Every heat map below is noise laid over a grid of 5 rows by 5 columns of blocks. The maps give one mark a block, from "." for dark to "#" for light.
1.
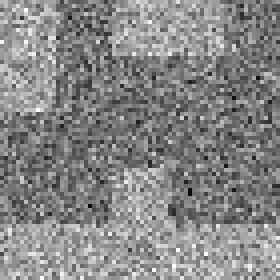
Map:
# . # # .
# . . . .
. . . . .
. . # . .
# # # # #
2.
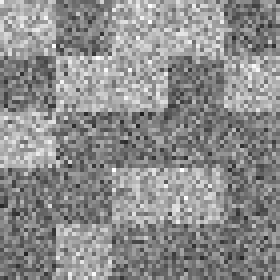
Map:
# . # # .
. # # . #
# . . . .
. . # # .
. # . . .
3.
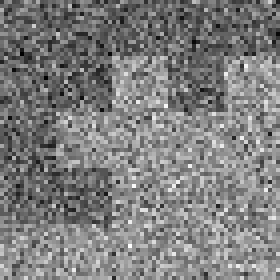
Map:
. . . . .
. . # . #
. # # # #
. . # # #
# # # # #
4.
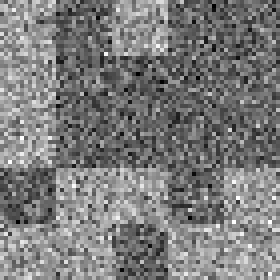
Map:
# . # . .
# . . . .
# . . . .
. # # . #
# # . # #
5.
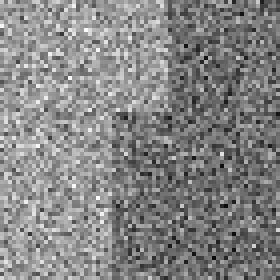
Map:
# # # . .
# # # . .
# # . . .
# # . . .
# # . . .
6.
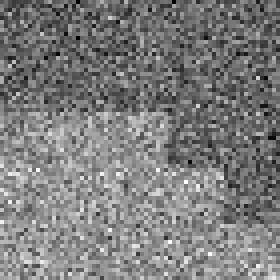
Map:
. . . . .
. . . . .
# # # . .
# # # # .
# # # # #
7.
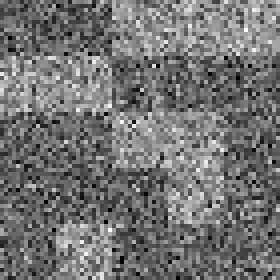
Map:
. . # # #
# # . . .
. . # # .
. . . # .
. # . . .
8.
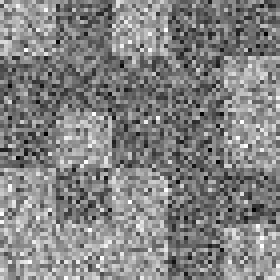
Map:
# . # . .
. . . . #
. # . . #
# . # . .
# # # . #
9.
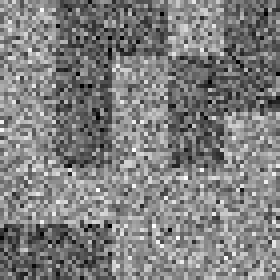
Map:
# . . # .
# . # . .
# . # . #
# # # # #
. . # # #
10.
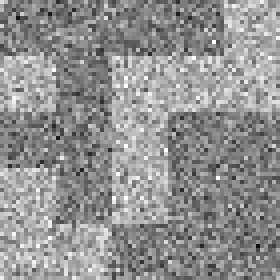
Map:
. . . . #
# . # # #
. . # . .
# . # . .
# # . . .
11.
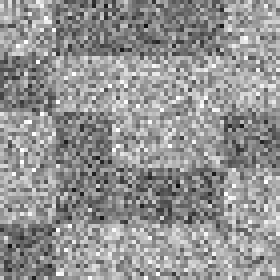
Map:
# . . . #
. # # # #
# . # # .
# . . . #
. # # # #
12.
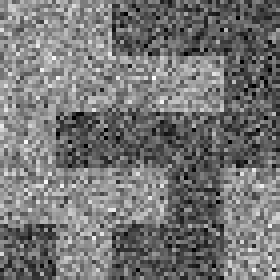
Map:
# # . . .
# # # # .
# . . . .
# # # . #
. # . . #
